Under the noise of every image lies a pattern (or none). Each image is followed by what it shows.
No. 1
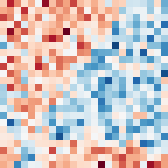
spokes from one point
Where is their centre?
bottom left
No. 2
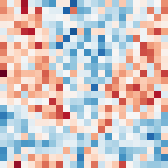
spokes from one point
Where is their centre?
bottom middle
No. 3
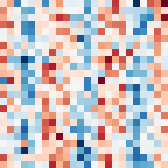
vertical stripes
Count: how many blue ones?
3
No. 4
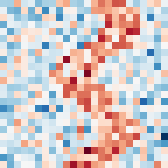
a wavy band
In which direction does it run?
top to bottom
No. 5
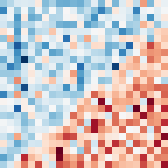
a sharp edge
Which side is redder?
bottom right
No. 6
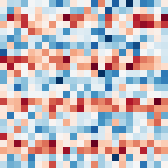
horizontal stripes
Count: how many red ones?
4
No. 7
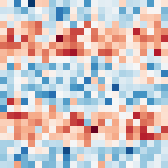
horizontal stripes
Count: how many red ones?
2
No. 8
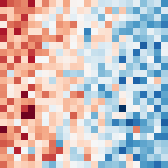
a smooth slope
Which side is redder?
left
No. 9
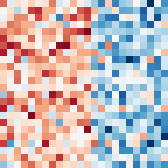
a sharp edge
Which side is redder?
left
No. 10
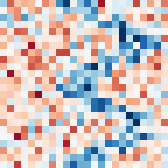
a wavy band
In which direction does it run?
top to bottom
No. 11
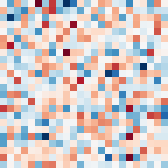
only noise
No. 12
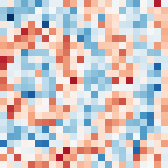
rings round one point
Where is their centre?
middle left
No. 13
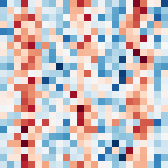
vertical stripes
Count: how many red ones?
3
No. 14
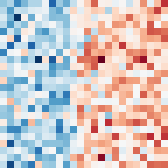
a sharp edge
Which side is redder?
right
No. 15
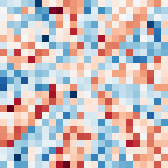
spokes from one point
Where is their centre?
centre
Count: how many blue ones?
7
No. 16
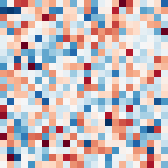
only noise
